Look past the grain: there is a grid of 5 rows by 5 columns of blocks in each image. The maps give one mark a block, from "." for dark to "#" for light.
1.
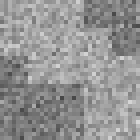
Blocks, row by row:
# # # . .
# # # # .
. # # # #
. . . # #
. . . # #
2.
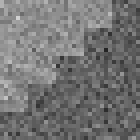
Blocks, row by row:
# # # # .
# # # . .
# # . . .
# . . . .
. . . . .
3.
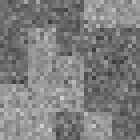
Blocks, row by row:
. . . # #
. # . . .
. # # . .
# # # . .
# # . # .
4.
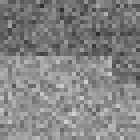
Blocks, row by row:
. . . . .
. . . . .
# # # # .
# # # # #
# # # # #
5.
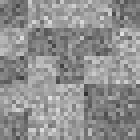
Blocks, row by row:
. # # # .
# . . . #
. # . # #
# # # . .
. # # . .
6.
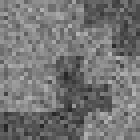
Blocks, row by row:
# # # . .
# # # # .
# # . # #
# # . . #
. . . # #
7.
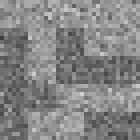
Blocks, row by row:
# # # # #
. # . # #
. # . . .
. . # # #
. # # . .
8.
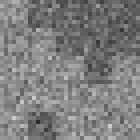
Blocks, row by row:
# . . . .
# # . . .
# # # . #
# # # # #
# . # # #
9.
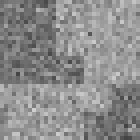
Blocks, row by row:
. . # # #
. . # # #
. . . # #
# # # # .
# # # . .
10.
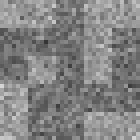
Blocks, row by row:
# # . # #
. . . # .
. # . # .
# . . . .
# . . # #
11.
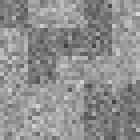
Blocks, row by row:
. # # . #
# . . . #
# . # # #
# # # . .
# # # . .
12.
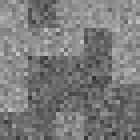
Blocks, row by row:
# . # # #
# # # . #
# . . . #
# . . . .
. . # . .
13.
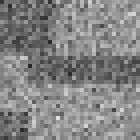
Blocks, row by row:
. . # # #
. . # # #
# . . . .
# # # # #
. # # # #
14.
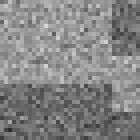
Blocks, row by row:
# # # # .
# # # # .
# # # # #
. . . . #
. . . . .
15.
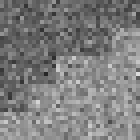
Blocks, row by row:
. . . . .
. . . . #
. . # # #
. # # # #
# # # # #
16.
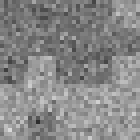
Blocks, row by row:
. . . . #
. . . . .
. # . . #
# # # # #
# . # # #
